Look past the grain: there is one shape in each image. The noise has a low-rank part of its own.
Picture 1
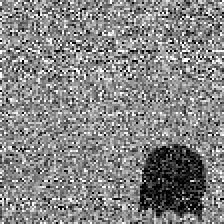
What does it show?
dark ghost, bottom right
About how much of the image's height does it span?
a third
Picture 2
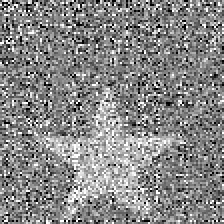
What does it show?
light star
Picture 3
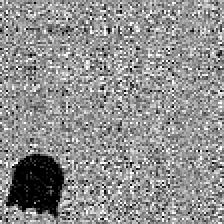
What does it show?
dark ghost, bottom left
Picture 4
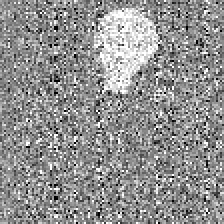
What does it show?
light light bulb, top middle
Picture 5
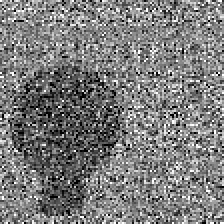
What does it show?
dark light bulb
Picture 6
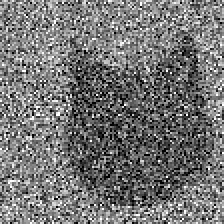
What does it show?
dark cat's head
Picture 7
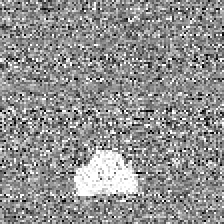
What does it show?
light cloud, bottom middle
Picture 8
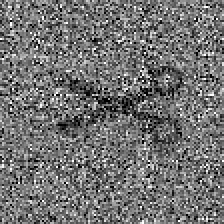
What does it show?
dark pair of scissors
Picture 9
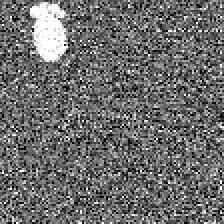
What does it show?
light footprint, top left
